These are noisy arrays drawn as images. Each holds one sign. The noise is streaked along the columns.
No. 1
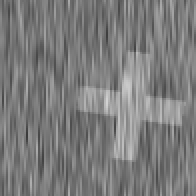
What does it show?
light plus sign
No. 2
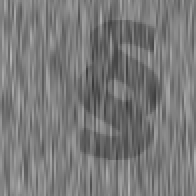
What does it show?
dark section sign
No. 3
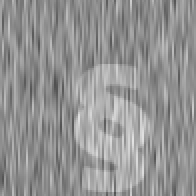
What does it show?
light section sign
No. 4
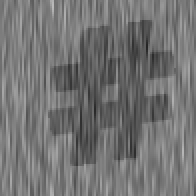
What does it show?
dark hash sign
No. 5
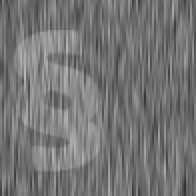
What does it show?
light section sign
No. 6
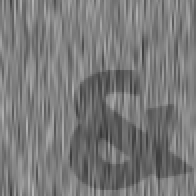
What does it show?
dark ampersand
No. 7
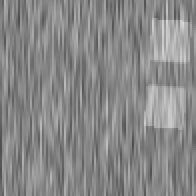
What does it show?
light colon
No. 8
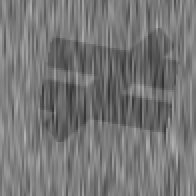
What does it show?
dark not-equal sign
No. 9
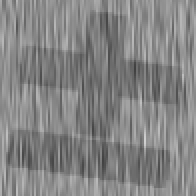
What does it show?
dark plus-minus sign
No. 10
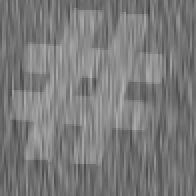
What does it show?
light hash sign
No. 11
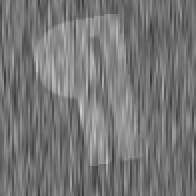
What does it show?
light pilcrow
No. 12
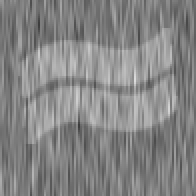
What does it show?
light approximately sign
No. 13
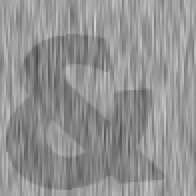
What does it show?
dark ampersand
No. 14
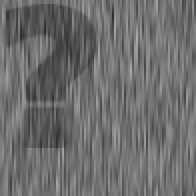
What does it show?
dark question mark
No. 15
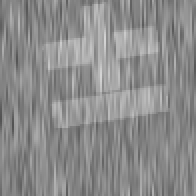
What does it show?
light plus-minus sign
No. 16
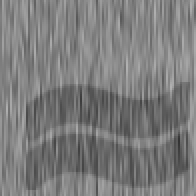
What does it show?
dark approximately sign
